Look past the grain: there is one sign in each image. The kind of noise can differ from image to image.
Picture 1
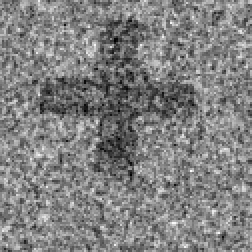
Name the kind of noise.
blotchy
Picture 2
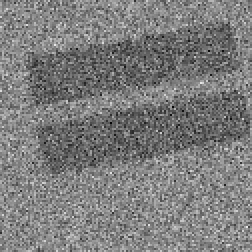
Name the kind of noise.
independent entries
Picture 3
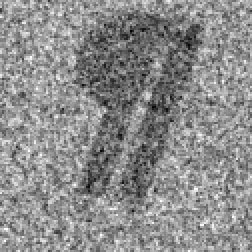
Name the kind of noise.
blotchy
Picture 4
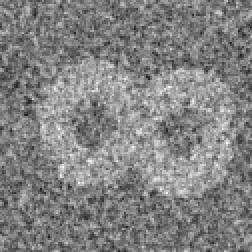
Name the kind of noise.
blotchy
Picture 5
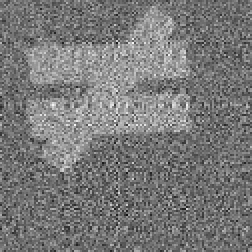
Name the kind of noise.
low rank plus noise
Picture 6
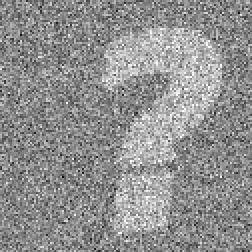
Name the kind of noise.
independent entries
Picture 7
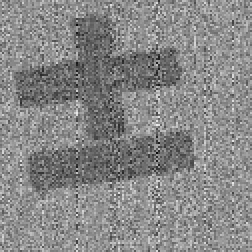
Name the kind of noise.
columns of uneven size
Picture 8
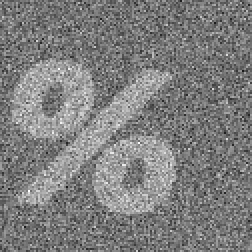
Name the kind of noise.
independent entries
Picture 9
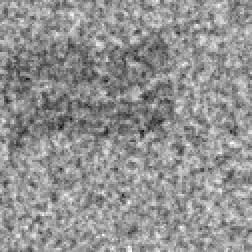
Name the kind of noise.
blotchy
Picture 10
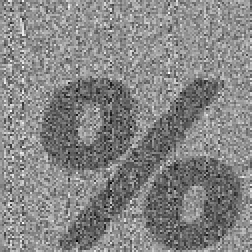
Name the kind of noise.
columns of uneven size
